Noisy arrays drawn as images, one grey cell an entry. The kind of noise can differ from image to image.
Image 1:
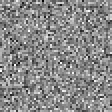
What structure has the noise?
independent entries
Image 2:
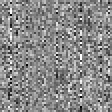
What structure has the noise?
columns of uneven size
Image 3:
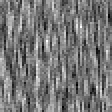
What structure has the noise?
streaked along the columns
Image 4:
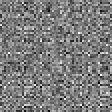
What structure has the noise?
low rank plus noise
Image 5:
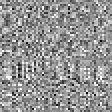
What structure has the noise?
low rank plus noise
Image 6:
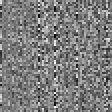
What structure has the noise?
columns of uneven size
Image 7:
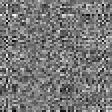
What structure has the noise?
low rank plus noise
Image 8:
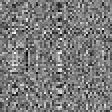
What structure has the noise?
low rank plus noise
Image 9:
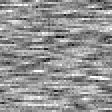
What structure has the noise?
streaked along the rows
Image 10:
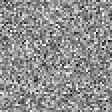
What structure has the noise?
independent entries
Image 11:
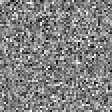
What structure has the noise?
independent entries
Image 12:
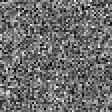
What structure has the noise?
independent entries
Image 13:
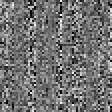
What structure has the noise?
columns of uneven size
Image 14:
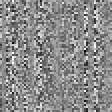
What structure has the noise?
columns of uneven size
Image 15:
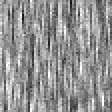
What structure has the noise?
streaked along the columns
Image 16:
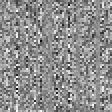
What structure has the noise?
columns of uneven size
